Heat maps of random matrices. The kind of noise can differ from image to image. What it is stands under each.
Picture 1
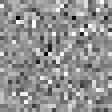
heavy tails
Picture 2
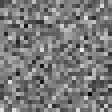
independent entries
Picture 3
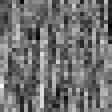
streaked along the columns
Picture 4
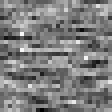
streaked along the rows
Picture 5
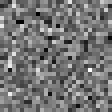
independent entries
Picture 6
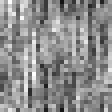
streaked along the columns
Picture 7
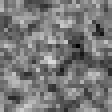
blotchy
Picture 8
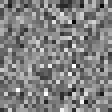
low rank plus noise
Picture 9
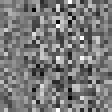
columns of uneven size
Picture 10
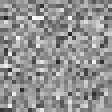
low rank plus noise
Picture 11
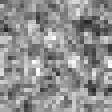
blotchy
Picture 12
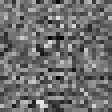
low rank plus noise
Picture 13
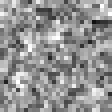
blotchy
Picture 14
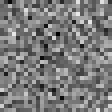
independent entries
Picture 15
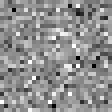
heavy tails
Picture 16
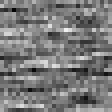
streaked along the rows
